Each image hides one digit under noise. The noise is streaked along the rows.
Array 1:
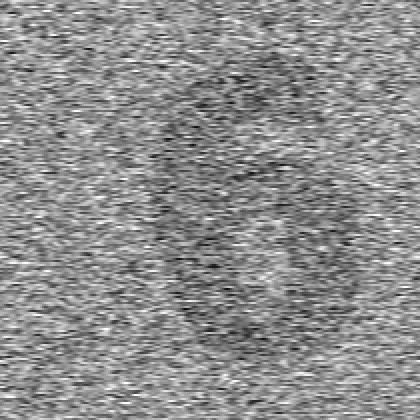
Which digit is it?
6
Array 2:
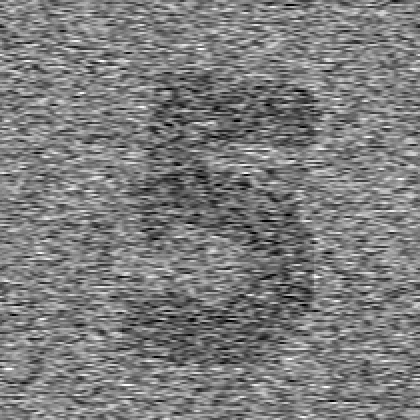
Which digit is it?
5
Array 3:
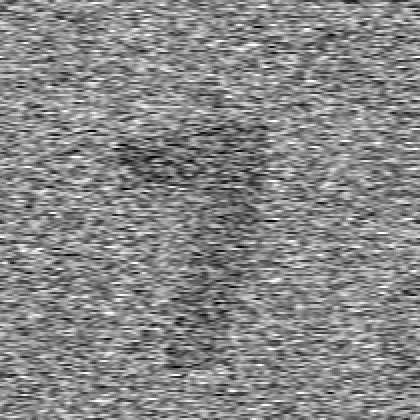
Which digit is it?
7
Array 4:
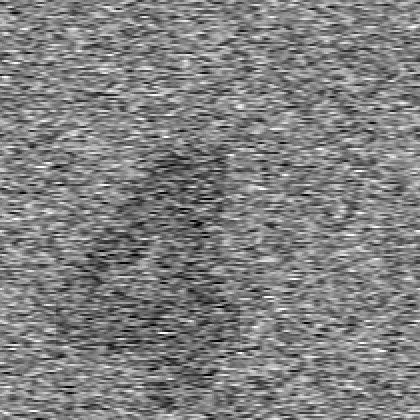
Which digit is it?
4
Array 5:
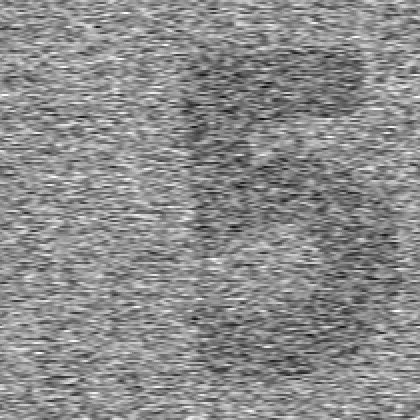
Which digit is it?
5
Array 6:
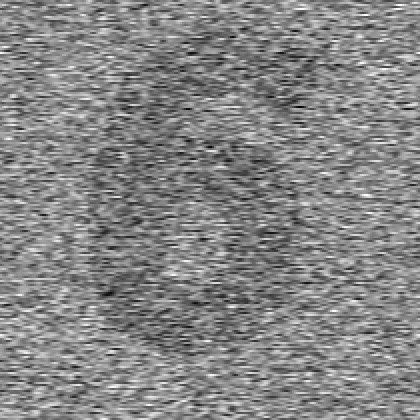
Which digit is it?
6
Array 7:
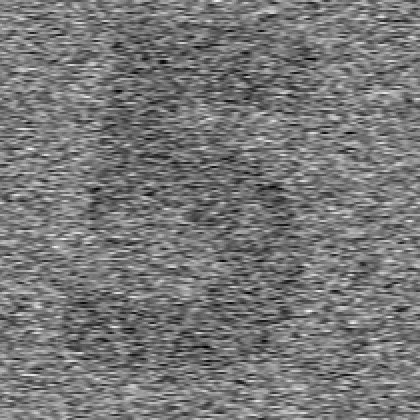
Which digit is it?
5
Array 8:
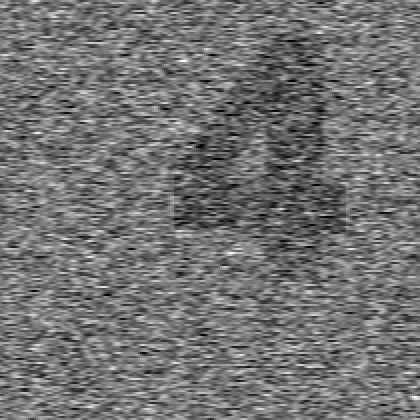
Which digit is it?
4
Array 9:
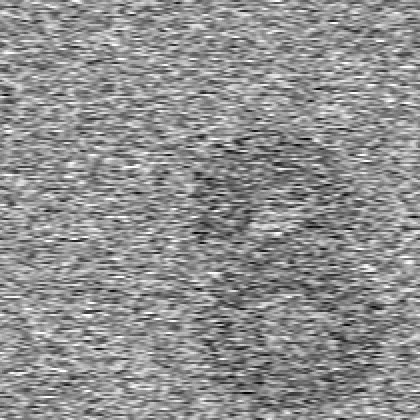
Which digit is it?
8
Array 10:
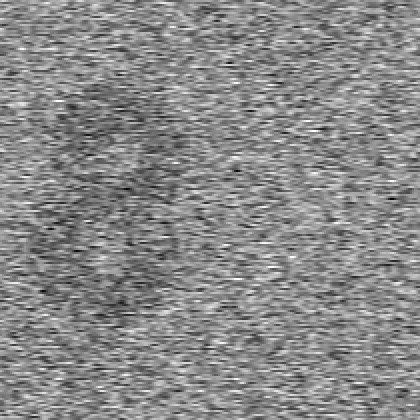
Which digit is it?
8
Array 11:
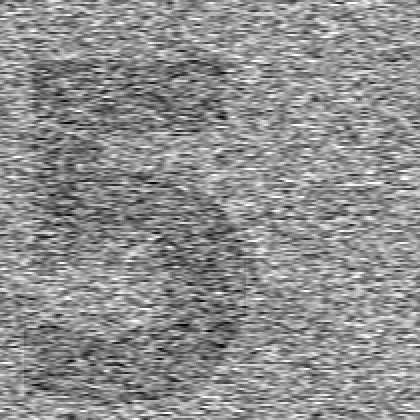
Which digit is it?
5
